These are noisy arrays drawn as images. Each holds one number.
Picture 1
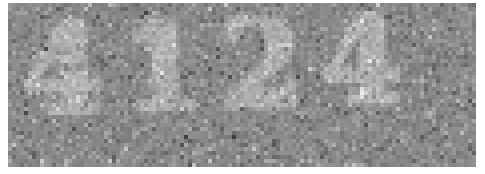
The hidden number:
4124
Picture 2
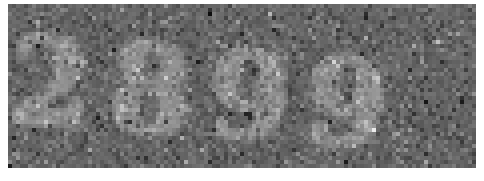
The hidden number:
2899
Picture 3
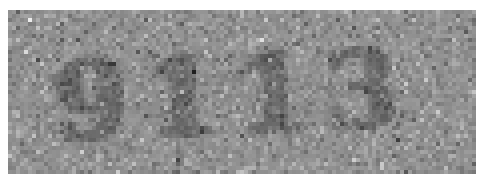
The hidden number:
9113
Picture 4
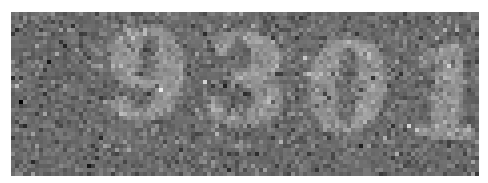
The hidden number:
9301
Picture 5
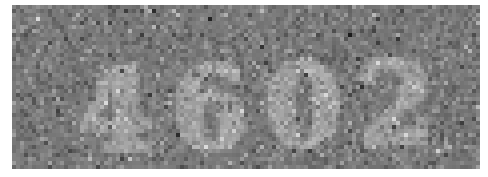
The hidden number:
4602
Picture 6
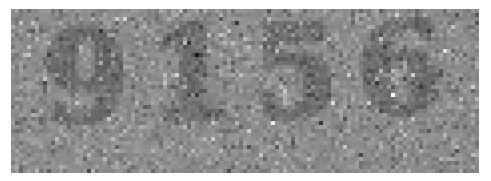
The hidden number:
9156
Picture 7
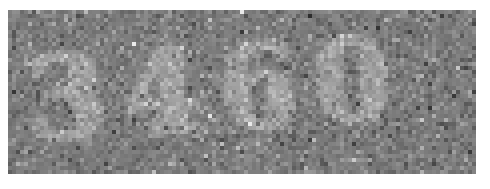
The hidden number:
3460
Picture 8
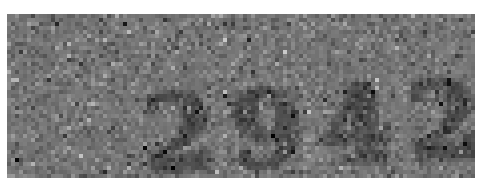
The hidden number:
2942
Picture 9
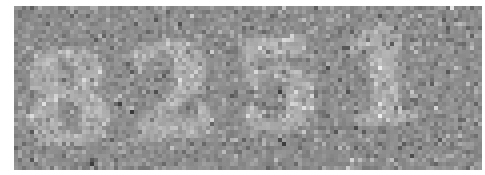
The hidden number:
8251
